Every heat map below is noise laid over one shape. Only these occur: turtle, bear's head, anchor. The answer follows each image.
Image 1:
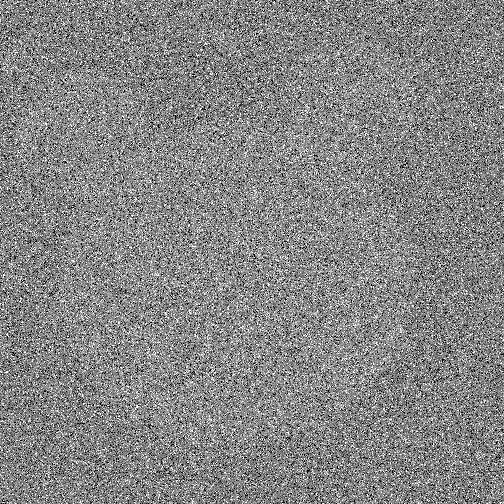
bear's head
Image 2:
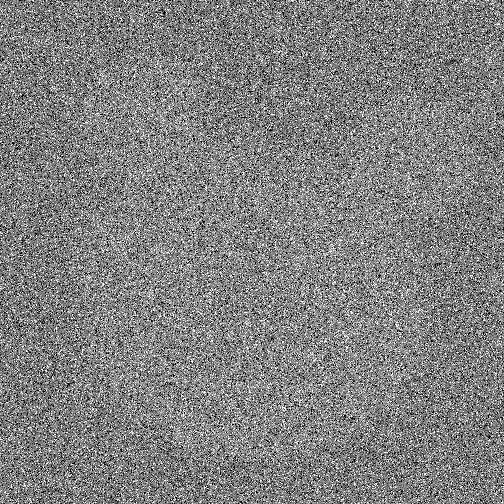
bear's head
